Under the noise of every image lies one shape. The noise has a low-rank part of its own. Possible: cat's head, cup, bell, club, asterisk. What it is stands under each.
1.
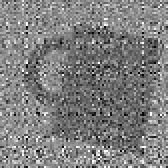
dark cup
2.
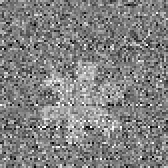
light asterisk
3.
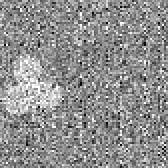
light club, middle left
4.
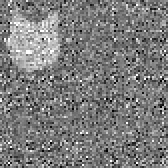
light cat's head, top left
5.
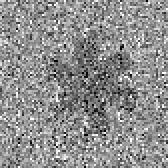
dark asterisk
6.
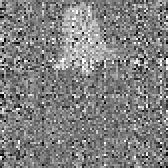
light bell, top middle
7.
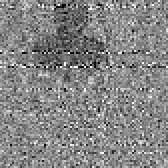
dark club
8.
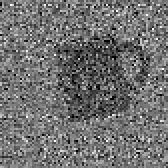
dark cup
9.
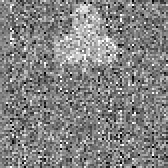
light club, top middle
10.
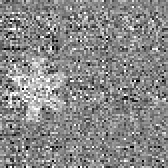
light asterisk, middle left
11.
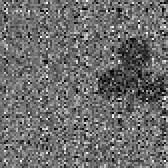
dark club, middle right
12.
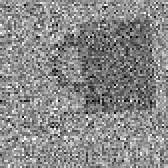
dark cup
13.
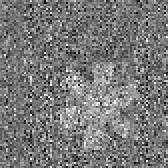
light asterisk
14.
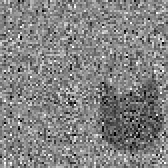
dark cat's head
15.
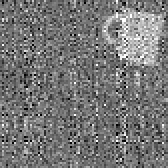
light cup, top right
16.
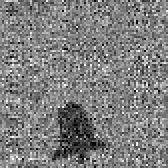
dark bell, bottom middle
